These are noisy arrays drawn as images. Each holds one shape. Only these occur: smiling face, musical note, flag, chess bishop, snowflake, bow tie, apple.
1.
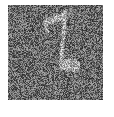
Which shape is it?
musical note
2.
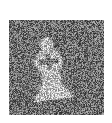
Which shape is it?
chess bishop
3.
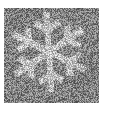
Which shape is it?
snowflake
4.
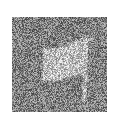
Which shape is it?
flag
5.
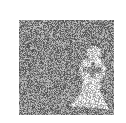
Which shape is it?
chess bishop
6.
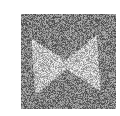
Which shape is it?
bow tie
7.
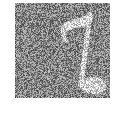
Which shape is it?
musical note
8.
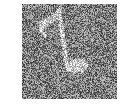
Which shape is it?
musical note
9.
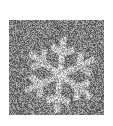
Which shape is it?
snowflake
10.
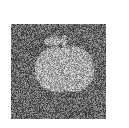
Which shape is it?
apple
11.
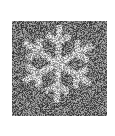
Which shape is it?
snowflake
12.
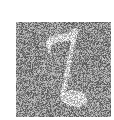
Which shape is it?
musical note
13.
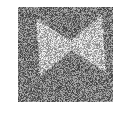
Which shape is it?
bow tie
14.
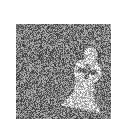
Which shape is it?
chess bishop
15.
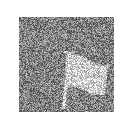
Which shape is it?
flag
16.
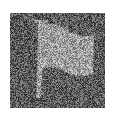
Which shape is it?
flag
